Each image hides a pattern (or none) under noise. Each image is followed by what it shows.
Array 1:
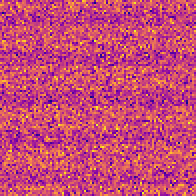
horizontal stripes
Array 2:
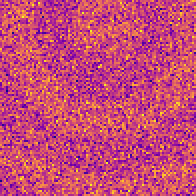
rings round one point
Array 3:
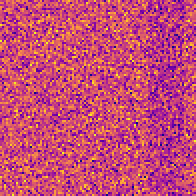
one vertical stripe
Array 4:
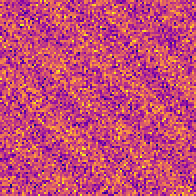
diagonal stripes
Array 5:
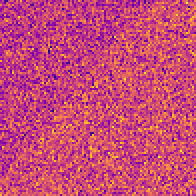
a sharp edge
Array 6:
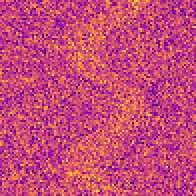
a wavy band
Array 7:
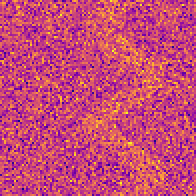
a wavy band
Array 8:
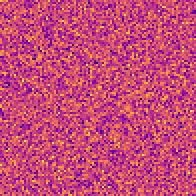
only noise
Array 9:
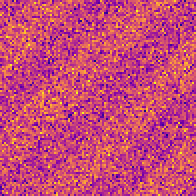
diagonal stripes
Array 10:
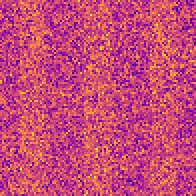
vertical stripes
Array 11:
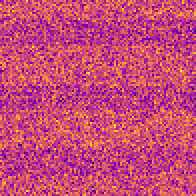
horizontal stripes
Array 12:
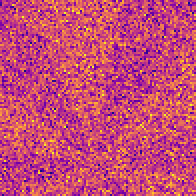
spokes from one point
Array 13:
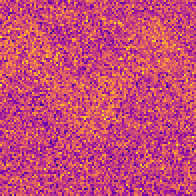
a wavy band
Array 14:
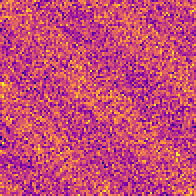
diagonal stripes
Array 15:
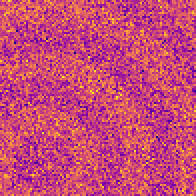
rings round one point
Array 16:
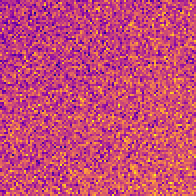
a smooth slope
